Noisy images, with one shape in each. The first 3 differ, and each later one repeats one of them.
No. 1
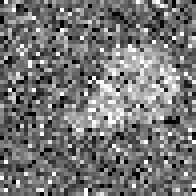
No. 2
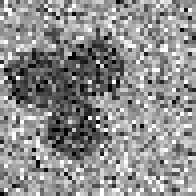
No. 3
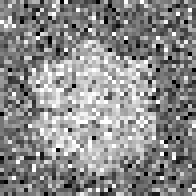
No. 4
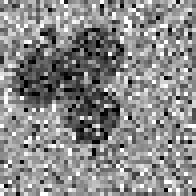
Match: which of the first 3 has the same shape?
2
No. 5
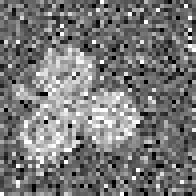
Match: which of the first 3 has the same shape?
2
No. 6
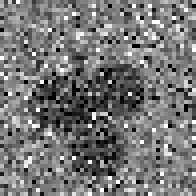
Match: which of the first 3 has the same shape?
2
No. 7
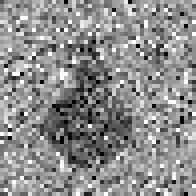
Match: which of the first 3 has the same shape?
1
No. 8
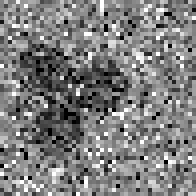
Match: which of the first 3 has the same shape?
2
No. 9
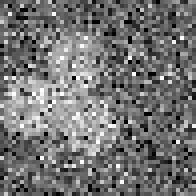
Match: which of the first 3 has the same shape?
2
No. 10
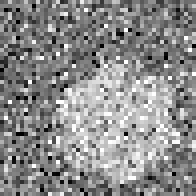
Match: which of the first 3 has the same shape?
3
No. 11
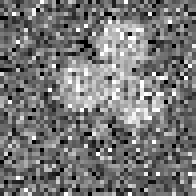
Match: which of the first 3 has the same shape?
2
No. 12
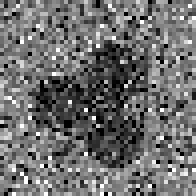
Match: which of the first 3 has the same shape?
2
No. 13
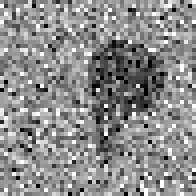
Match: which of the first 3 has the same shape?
1
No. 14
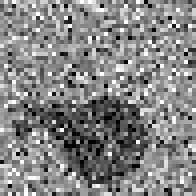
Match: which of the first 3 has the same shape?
1
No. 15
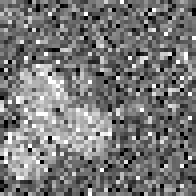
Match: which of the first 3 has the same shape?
2
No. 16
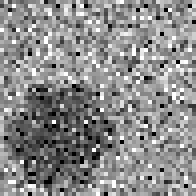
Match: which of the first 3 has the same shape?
3
